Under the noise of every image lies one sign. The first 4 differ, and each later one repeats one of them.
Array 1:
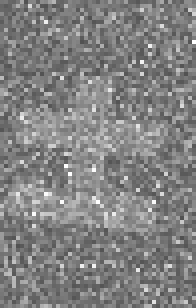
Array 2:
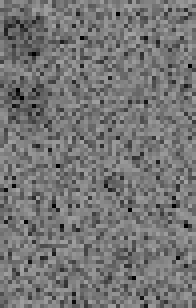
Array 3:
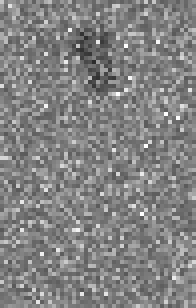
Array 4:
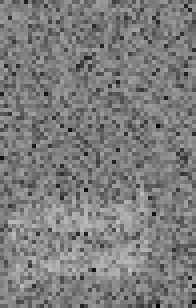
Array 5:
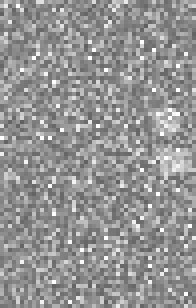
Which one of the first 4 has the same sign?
2
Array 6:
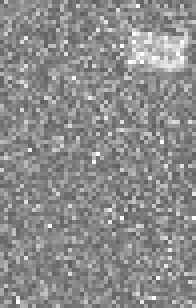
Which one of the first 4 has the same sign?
4
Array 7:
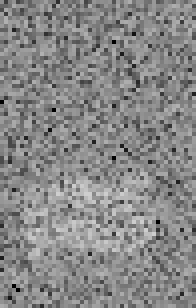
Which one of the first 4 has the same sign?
4
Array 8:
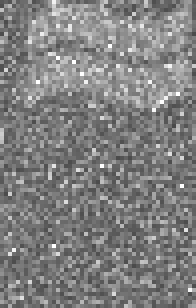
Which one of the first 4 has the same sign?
4
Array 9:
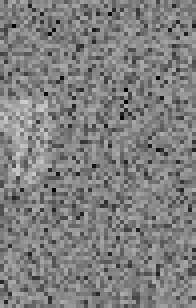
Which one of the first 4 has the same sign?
3
